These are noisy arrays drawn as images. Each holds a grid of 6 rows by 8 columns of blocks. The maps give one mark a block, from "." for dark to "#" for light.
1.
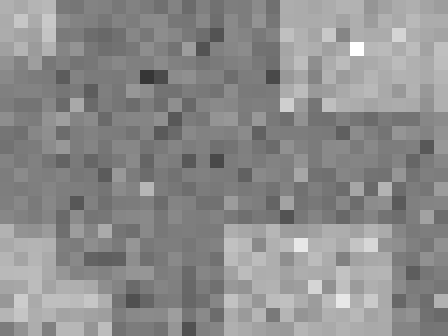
#....###
.....###
........
........
#...###.
##..###.
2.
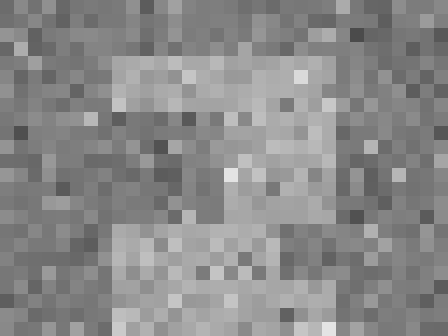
........
..####..
....##..
....##..
..###...
..####..
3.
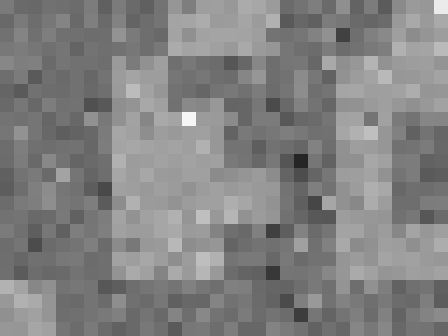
...##..#
..#...##
..##..#.
..###.#.
..##..##
#.......
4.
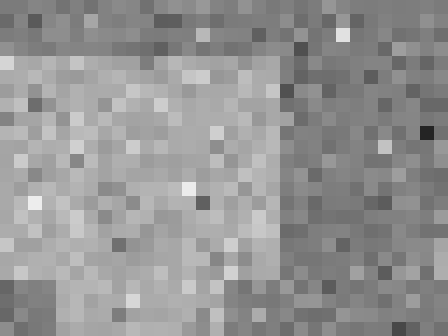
........
#####...
#####...
#####...
#####...
.###....
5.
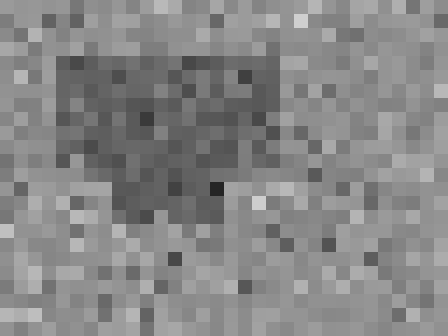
########
#....###
#....###
##..####
########
########
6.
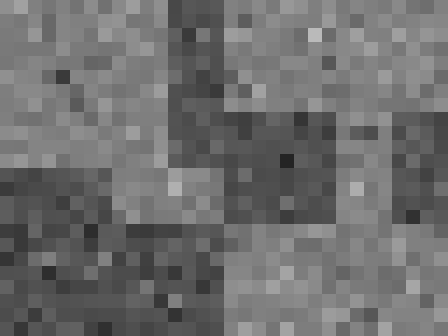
###.####
###.####
###...#.
..##..#.
....####
....####
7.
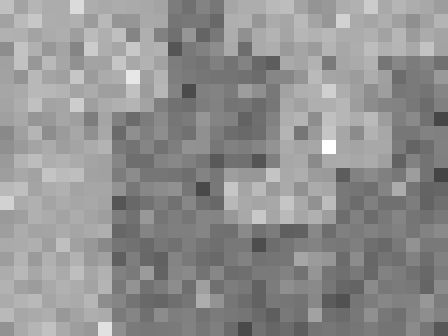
###.####
###..##.
##...##.
##..##..
##......
##......
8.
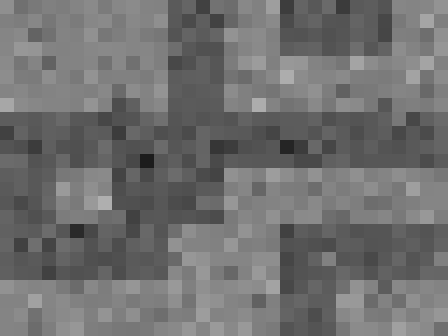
###.#..#
###.####
........
.#..####
...##...
#####.##
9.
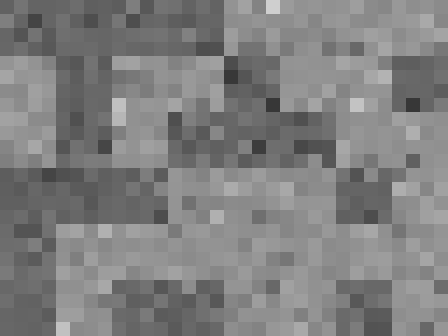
....####
#.##.##.
#.#...##
...###.#
.#######
.#..##.#
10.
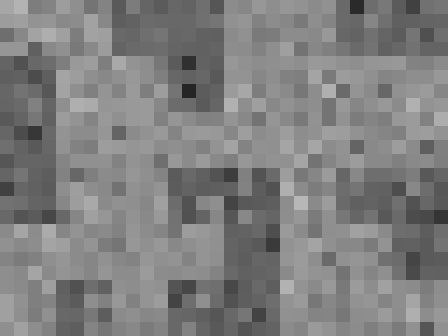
##..##..
.##.####
.#######
.##..#..
####.##.
#.#..###
